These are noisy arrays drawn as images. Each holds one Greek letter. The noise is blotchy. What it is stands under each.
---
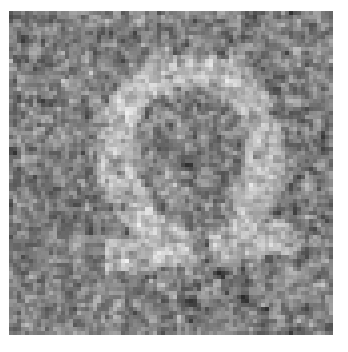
omega
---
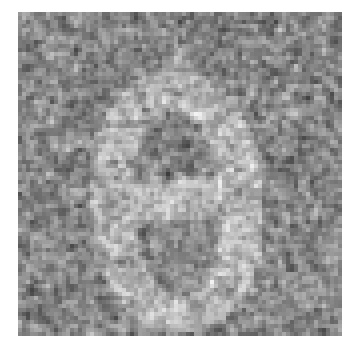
theta
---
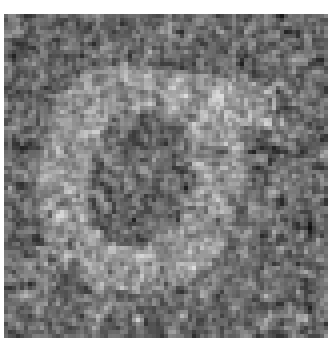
sigma
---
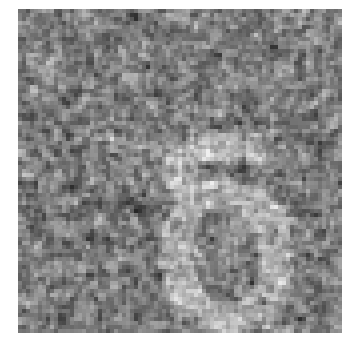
delta
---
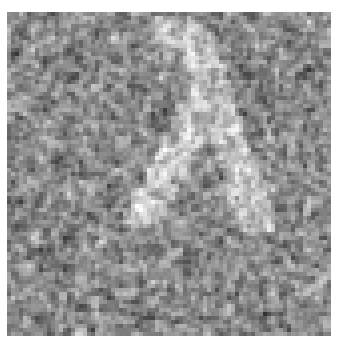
lambda
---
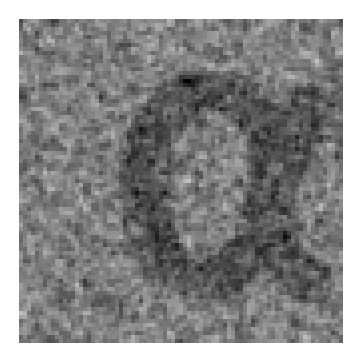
alpha
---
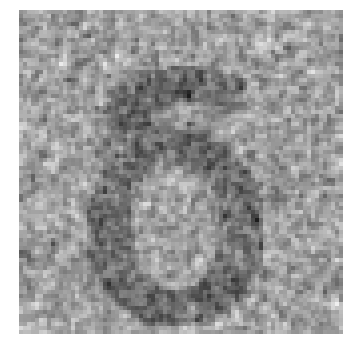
delta
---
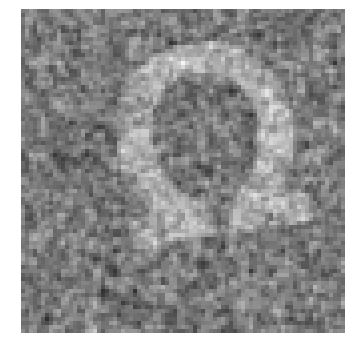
omega
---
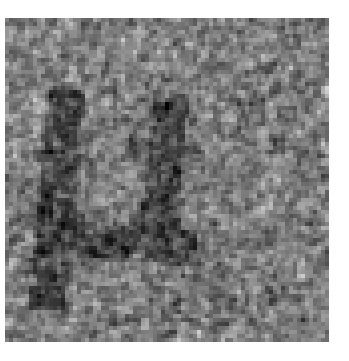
mu
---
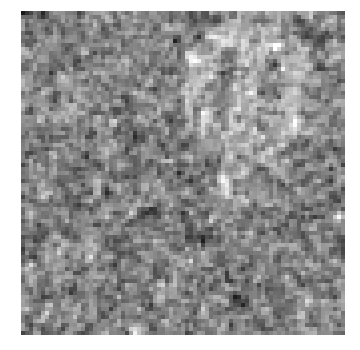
phi
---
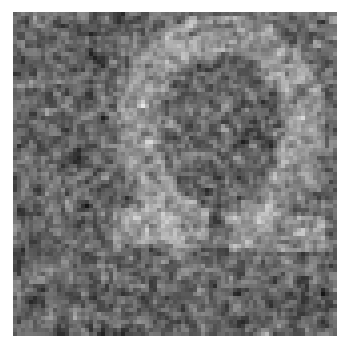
omega
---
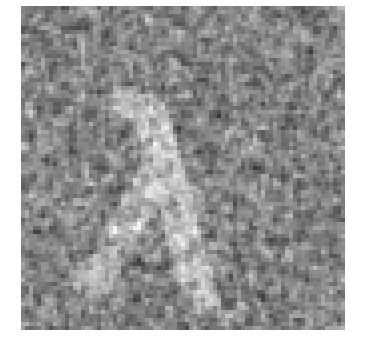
lambda
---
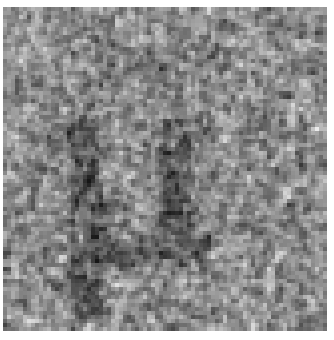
mu
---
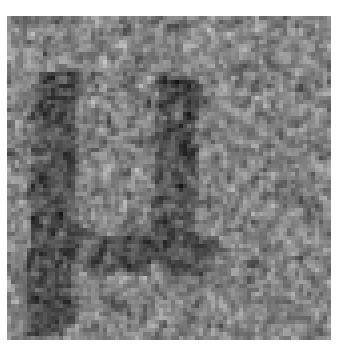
mu
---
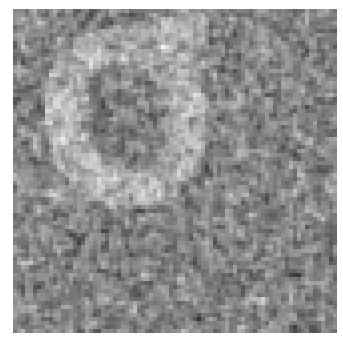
sigma
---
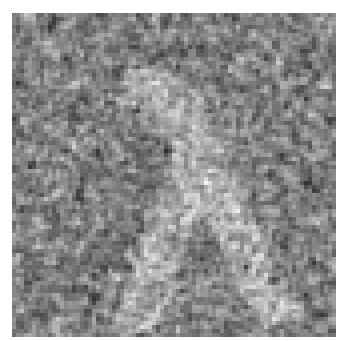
lambda
